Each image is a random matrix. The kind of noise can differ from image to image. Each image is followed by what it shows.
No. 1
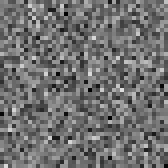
independent entries
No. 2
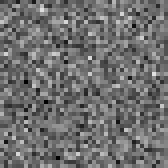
independent entries
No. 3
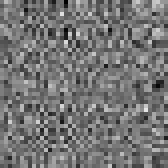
low rank plus noise
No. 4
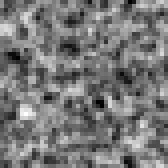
blotchy
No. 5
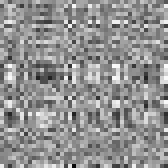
low rank plus noise
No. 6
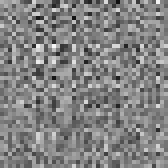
low rank plus noise
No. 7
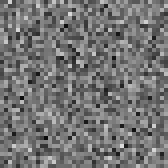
independent entries
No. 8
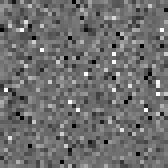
heavy tails
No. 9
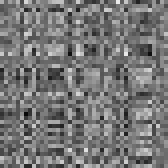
low rank plus noise
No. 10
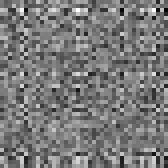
low rank plus noise
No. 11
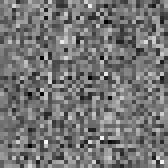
low rank plus noise
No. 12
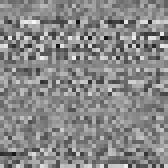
rows of uneven size
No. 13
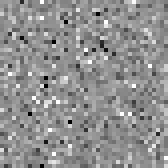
heavy tails
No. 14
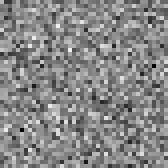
independent entries
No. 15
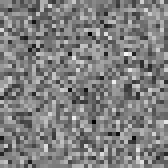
independent entries
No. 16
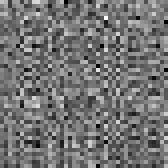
low rank plus noise
